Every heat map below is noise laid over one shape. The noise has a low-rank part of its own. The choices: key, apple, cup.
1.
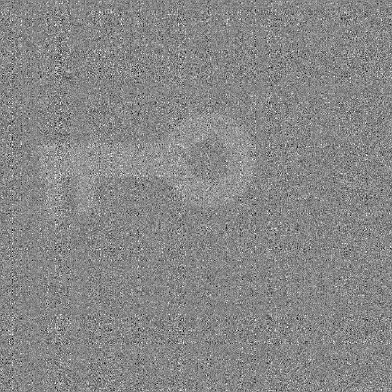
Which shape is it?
key
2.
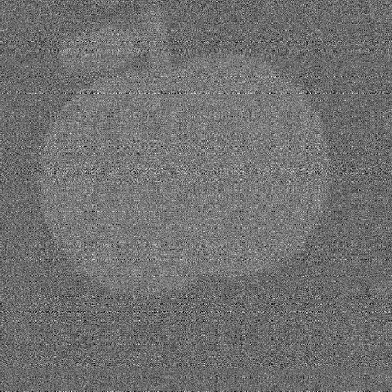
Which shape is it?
apple
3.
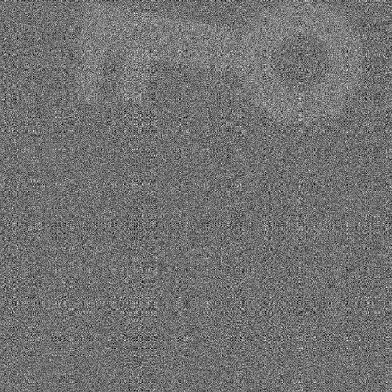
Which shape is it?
key
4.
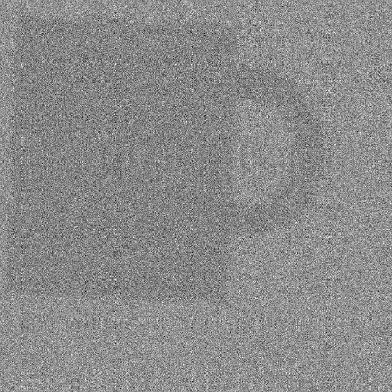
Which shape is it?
cup
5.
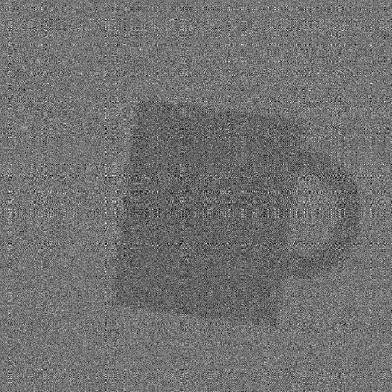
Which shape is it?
cup
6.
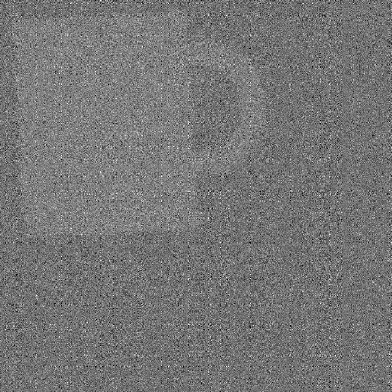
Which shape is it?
cup
